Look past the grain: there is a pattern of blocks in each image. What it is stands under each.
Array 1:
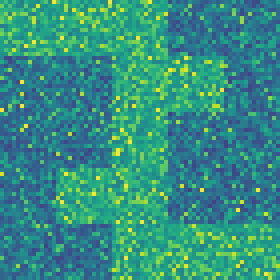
the same after a half turn
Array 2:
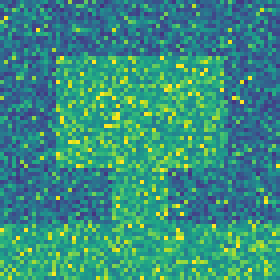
left and right mirror each other
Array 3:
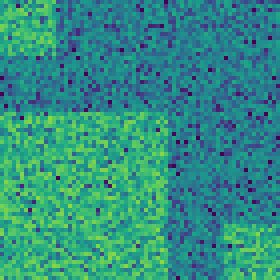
mirrored about the diagonal from the bottom left
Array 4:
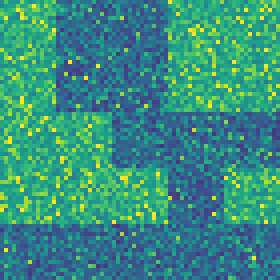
no symmetry
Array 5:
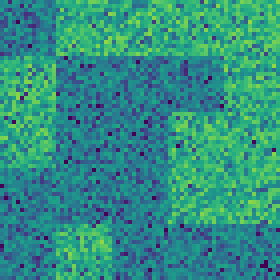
no symmetry
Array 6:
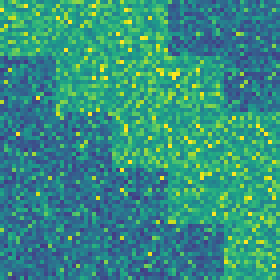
mirrored about the diagonal from the bottom left
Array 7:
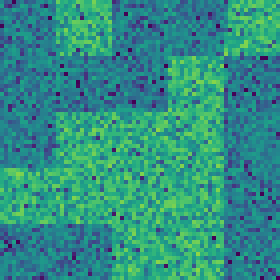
no symmetry
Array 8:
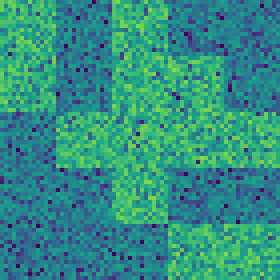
mirrored about the diagonal from the bottom left
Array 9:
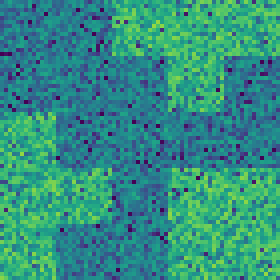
mirrored about the diagonal from the top left
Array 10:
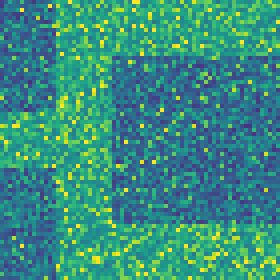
top and bottom mirror each other
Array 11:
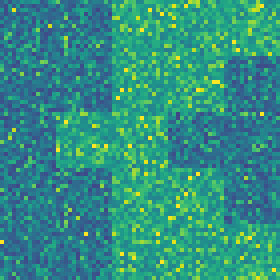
top and bottom mirror each other
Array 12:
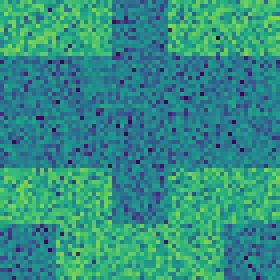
left and right mirror each other
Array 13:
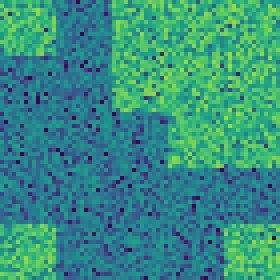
mirrored about the diagonal from the bottom left
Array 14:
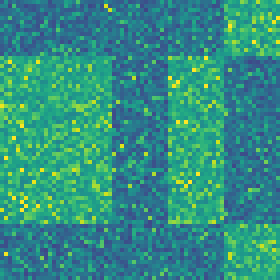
top and bottom mirror each other
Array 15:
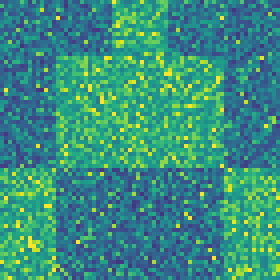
left and right mirror each other
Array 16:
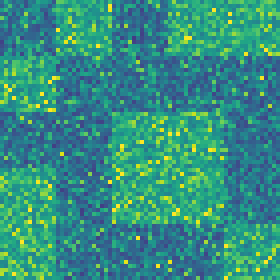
mirrored about the diagonal from the top left
